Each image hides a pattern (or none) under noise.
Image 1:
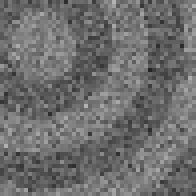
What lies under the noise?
rings round one point
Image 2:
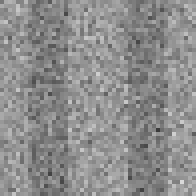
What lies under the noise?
vertical stripes
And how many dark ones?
2
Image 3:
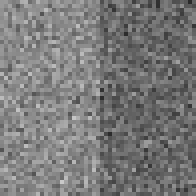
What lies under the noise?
a sharp edge
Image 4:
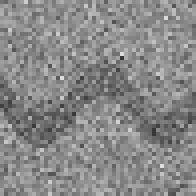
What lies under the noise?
a wavy band
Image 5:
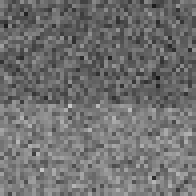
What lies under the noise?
a sharp edge
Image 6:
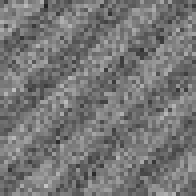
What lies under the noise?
diagonal stripes
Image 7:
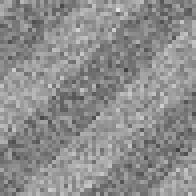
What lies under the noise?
diagonal stripes
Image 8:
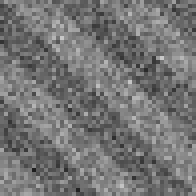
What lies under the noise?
diagonal stripes
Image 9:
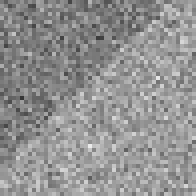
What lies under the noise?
a sharp edge
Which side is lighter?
bottom right
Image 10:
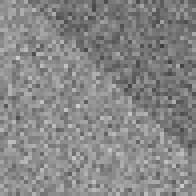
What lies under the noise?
a sharp edge
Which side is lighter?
bottom left
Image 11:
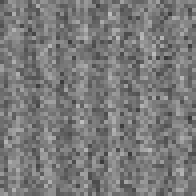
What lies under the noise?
vertical stripes
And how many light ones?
6
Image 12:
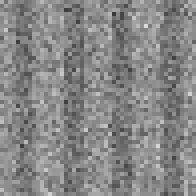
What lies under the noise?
vertical stripes
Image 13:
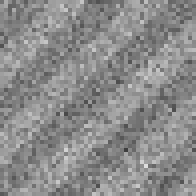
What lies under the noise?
diagonal stripes
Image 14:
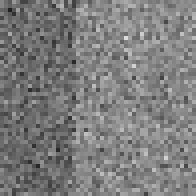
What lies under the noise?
a sharp edge
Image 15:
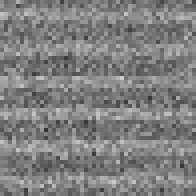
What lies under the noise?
horizontal stripes
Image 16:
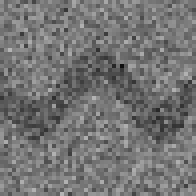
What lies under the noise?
a wavy band
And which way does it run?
left to right
